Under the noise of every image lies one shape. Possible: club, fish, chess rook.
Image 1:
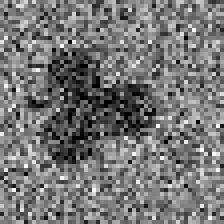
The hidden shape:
club
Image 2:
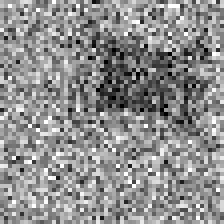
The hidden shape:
chess rook
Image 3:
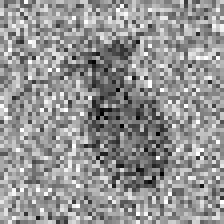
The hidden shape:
fish
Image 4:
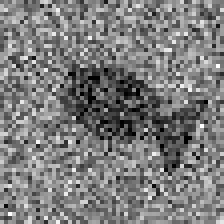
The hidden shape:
fish
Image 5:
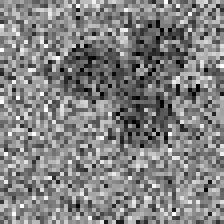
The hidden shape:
club
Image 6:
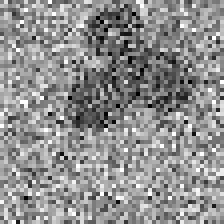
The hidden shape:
club
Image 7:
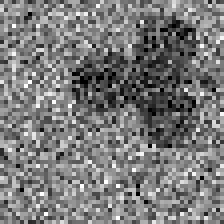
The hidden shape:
club
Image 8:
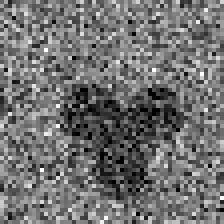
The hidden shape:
club
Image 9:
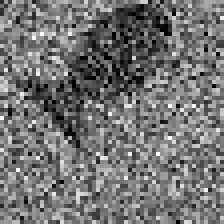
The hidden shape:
fish
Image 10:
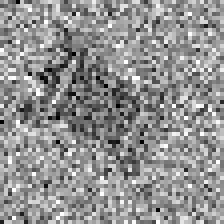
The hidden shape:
chess rook
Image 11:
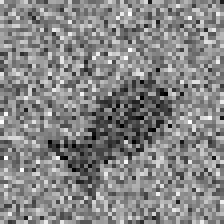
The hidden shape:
fish
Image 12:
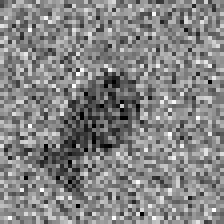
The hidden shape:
fish
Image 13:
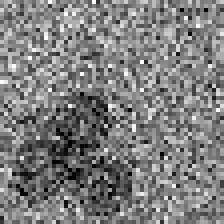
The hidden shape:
club
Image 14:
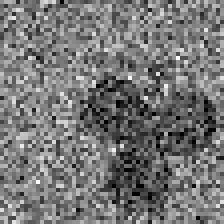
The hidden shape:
club
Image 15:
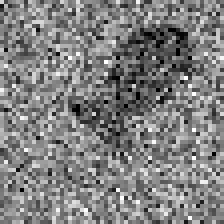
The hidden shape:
fish
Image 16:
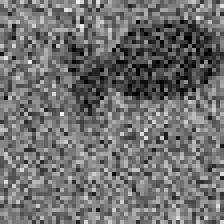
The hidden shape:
fish
